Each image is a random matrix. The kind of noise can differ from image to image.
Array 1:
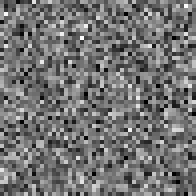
low rank plus noise
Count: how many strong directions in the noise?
five to eight
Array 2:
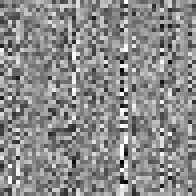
columns of uneven size
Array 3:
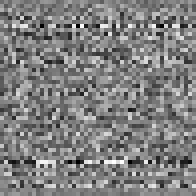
rows of uneven size
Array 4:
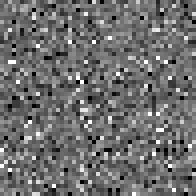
heavy tails
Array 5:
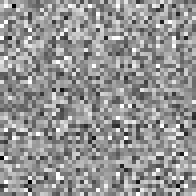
low rank plus noise
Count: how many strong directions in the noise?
five to eight
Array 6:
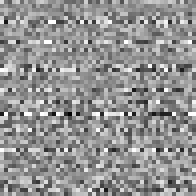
rows of uneven size
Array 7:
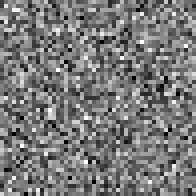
independent entries
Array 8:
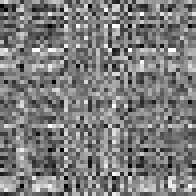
low rank plus noise
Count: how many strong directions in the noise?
one
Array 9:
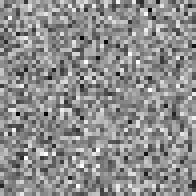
independent entries
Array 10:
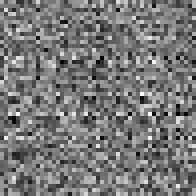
low rank plus noise
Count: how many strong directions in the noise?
three or four
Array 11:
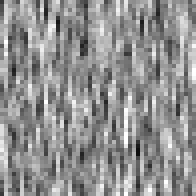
streaked along the columns
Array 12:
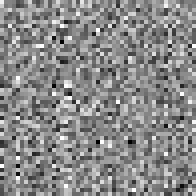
low rank plus noise
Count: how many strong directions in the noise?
three or four
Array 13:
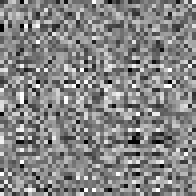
low rank plus noise
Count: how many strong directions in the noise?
three or four
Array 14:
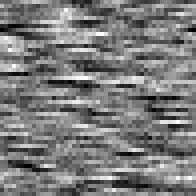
streaked along the rows
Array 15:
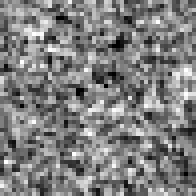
blotchy
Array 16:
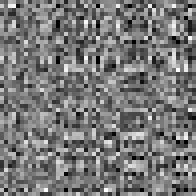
low rank plus noise
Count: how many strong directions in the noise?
two
